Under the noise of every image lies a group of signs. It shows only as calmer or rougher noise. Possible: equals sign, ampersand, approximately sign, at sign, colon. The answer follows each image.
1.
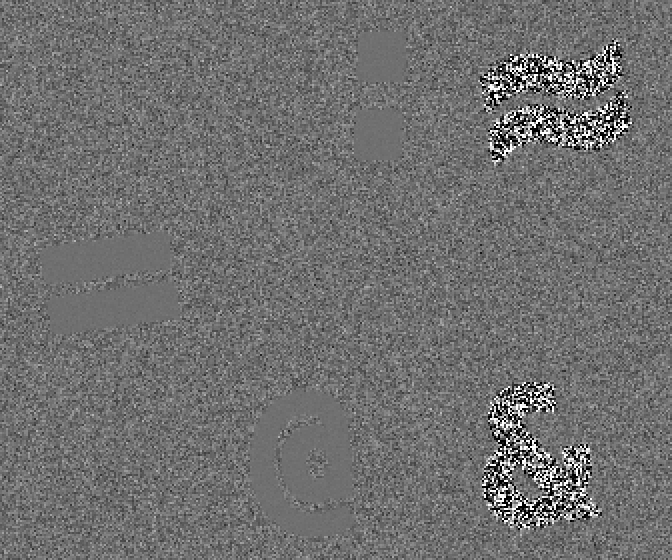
top middle: calm colon; top right: rough approximately sign; middle left: calm equals sign; bottom middle: calm at sign; bottom right: rough ampersand
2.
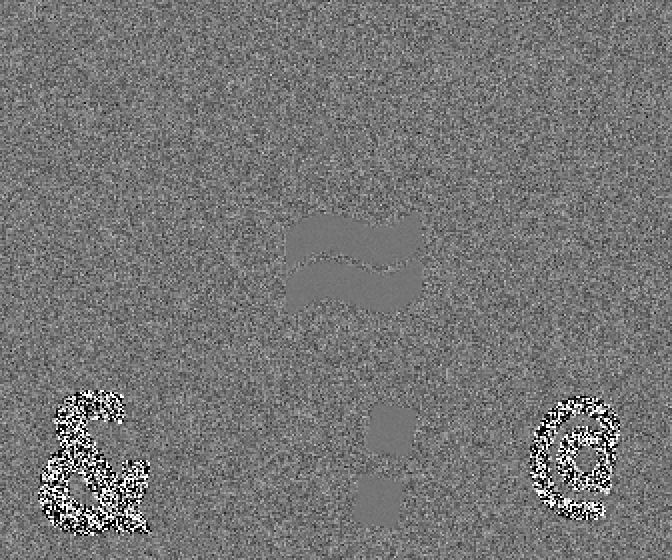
centre: calm approximately sign; bottom left: rough ampersand; bottom middle: calm colon; bottom right: rough at sign
